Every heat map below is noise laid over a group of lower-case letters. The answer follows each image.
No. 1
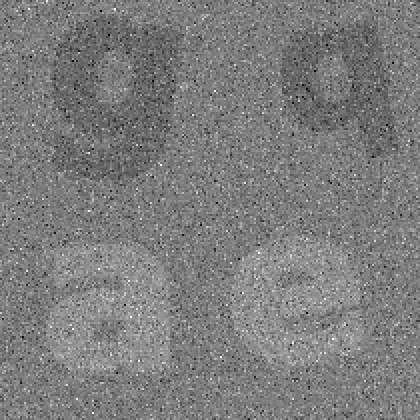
top left: dark g; top right: dark q; bottom left: light a; bottom right: light e
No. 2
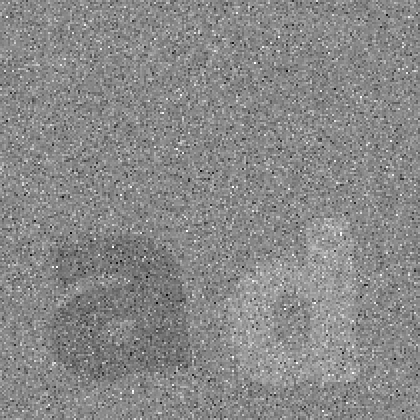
bottom left: dark a; bottom right: light d
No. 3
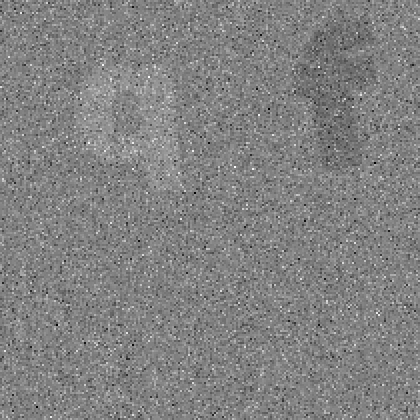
top left: light q; top right: dark f
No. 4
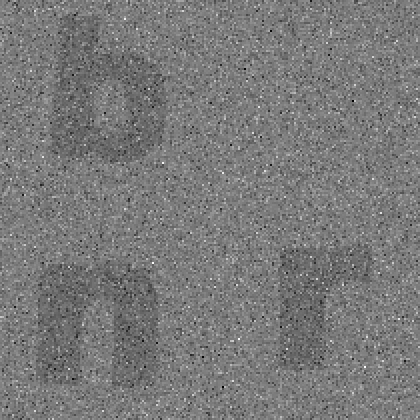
top left: dark b; bottom left: dark n; bottom right: dark r
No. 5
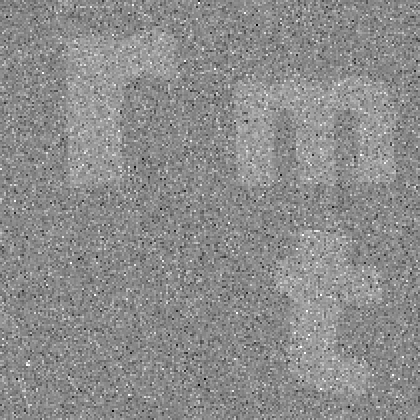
top left: light r; top right: light m; bottom right: light t
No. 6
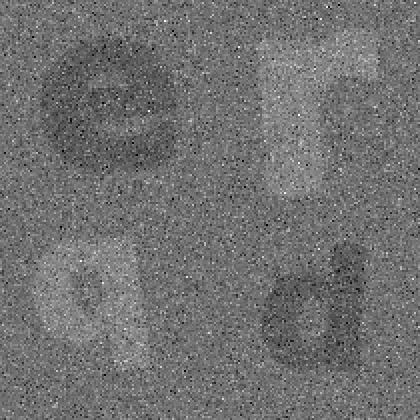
top left: dark e; top right: light r; bottom left: light q; bottom right: dark d
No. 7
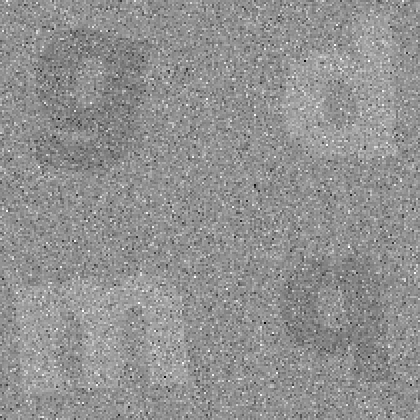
top left: dark g; top right: light d; bottom left: light m; bottom right: dark q
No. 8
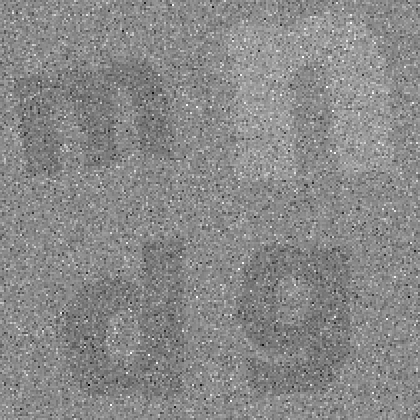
top left: dark m; top right: light n; bottom left: dark d; bottom right: dark g
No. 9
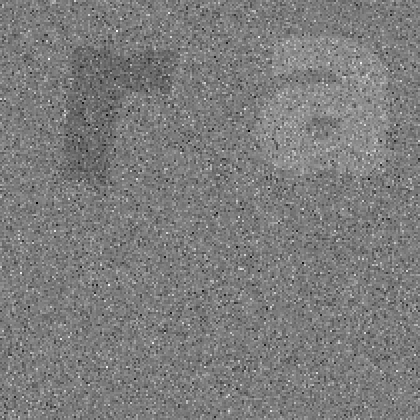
top left: dark r; top right: light a
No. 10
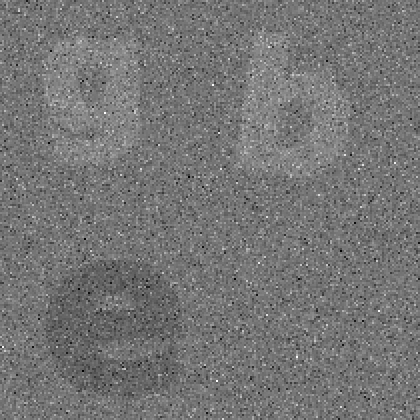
top left: light g; top right: light b; bottom left: dark e
